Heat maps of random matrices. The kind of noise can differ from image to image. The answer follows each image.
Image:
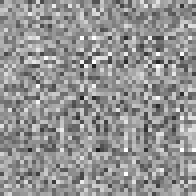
low rank plus noise
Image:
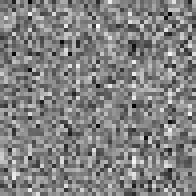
low rank plus noise
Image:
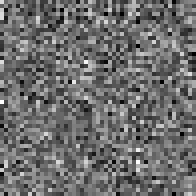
low rank plus noise
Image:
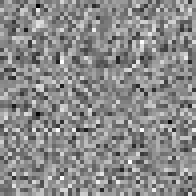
low rank plus noise
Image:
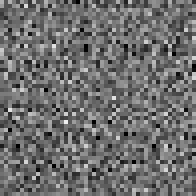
low rank plus noise
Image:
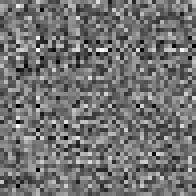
low rank plus noise
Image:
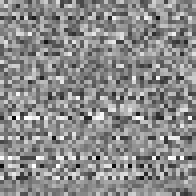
rows of uneven size
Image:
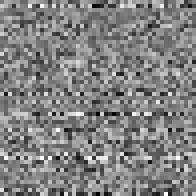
rows of uneven size
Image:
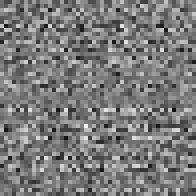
rows of uneven size
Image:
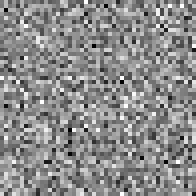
low rank plus noise
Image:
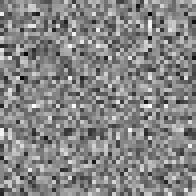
low rank plus noise
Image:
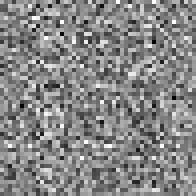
low rank plus noise
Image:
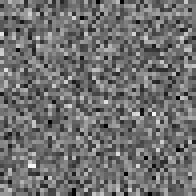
independent entries
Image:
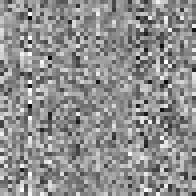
columns of uneven size
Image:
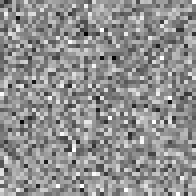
independent entries
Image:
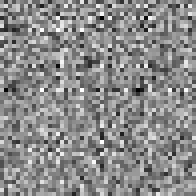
low rank plus noise
